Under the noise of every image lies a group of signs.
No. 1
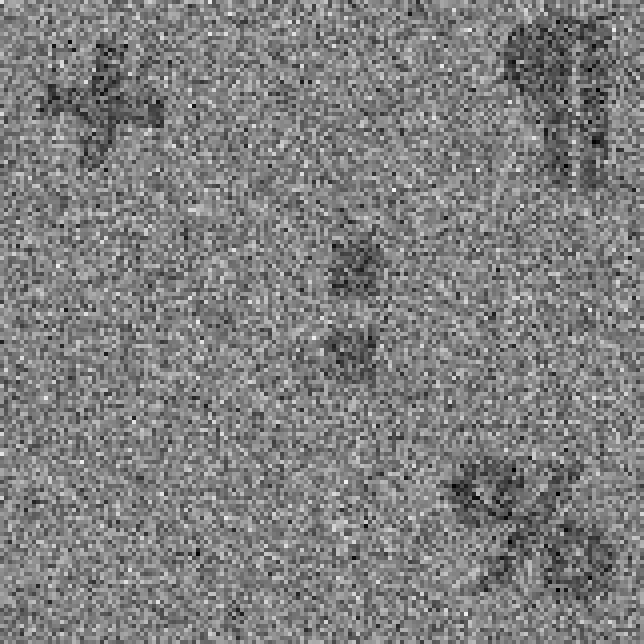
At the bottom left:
nothing
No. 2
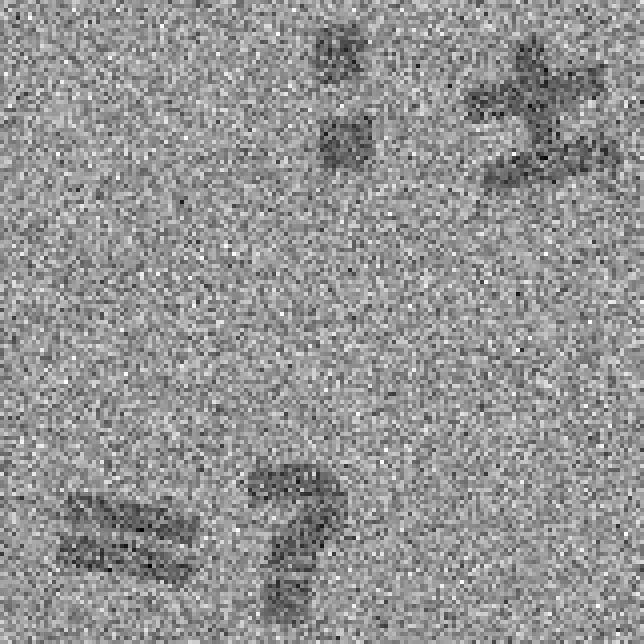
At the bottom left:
equals sign
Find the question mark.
bottom middle
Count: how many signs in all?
4
